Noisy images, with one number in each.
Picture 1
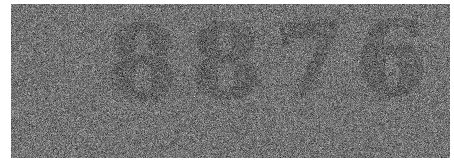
8876
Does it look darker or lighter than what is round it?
darker
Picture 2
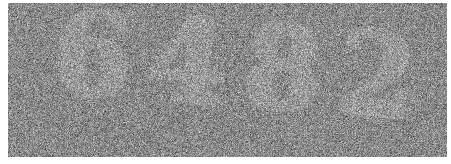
6482
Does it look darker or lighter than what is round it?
lighter
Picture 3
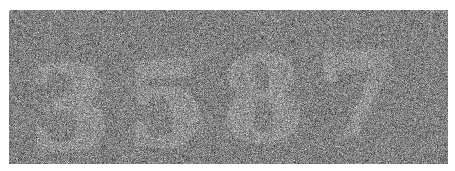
3587
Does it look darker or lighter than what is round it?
lighter
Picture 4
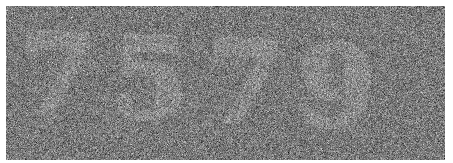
7579
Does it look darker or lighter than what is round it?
lighter
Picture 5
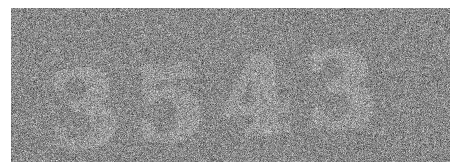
3543
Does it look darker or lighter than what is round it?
lighter
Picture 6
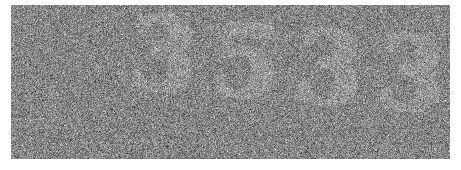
3533
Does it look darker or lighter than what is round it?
lighter
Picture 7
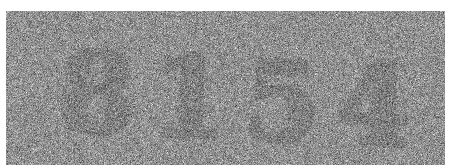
8154
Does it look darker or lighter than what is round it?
darker
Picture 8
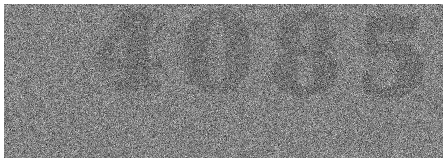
4085
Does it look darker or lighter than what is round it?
darker
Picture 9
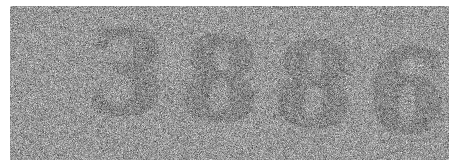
3886
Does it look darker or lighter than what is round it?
darker
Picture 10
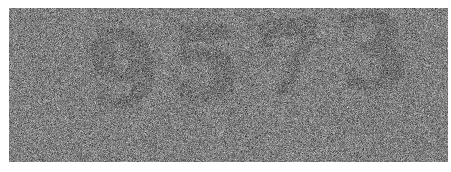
9573
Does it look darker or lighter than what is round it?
darker
